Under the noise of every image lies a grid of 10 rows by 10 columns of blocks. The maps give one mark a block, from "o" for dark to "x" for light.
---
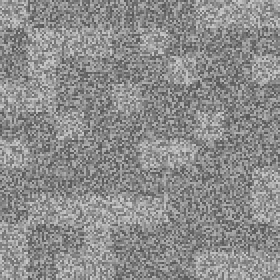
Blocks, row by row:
x o o o o o o x x x
o x x x o x o o o o
o x o o o o x o o x
x x o o x o o o o o
o o x o o o o x o o
x o o o o x x o o o
o o o o o o o o o x
o x x x x x o o o x
x o o x o o o o o o
x o x x o o o x x x
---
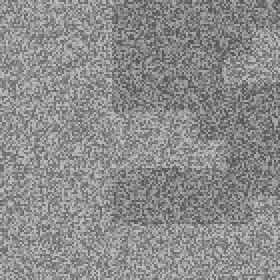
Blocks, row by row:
x x x x o o o o o o
x x x x o o o o o x
x x x x o o o o x x
x x x x o o o o o o
x x x x x x x o o o
x x x x x x x x o o
x x x x o o o o o o
x x x x o o o o o x
x x x x x x x x x x
x x x x x x x x x x
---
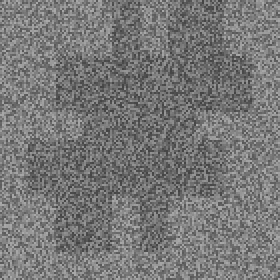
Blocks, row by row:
x x x x o x o o x x
x x x x o x o o x x
x x o o o o o o o x
x x o o o o o o o x
x x x o o o o x x x
x o o o o o o o x x
x o o o o o o o x x
x x o o x o x x x x
x x o o x o x x x x
x x x x x x x x x x
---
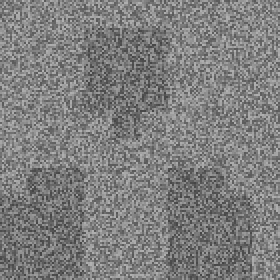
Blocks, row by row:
x x x x x x x x x x
x x x o o o x x x x
x x x o o o x x x x
x x x o o o x x x x
x x x x o x x x x x
x x x x x x x x x x
x o o x x x o o x x
o o o x x x o o o x
o o o x x x o o o x
o o o x x x o o o x
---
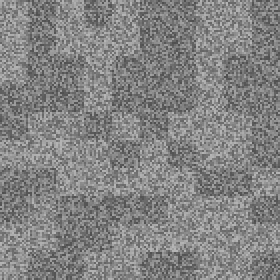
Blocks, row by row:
x o x o x o o x x o
x o x x x o o x x o
x o o x o o o x o o
o o o x o o o x o o
o x x o x o x x x o
x x x x o x o x x o
o o x x x x x o o x
o x o o o o x x x o
x x o o x x x x x x
x o o x x o o x x o
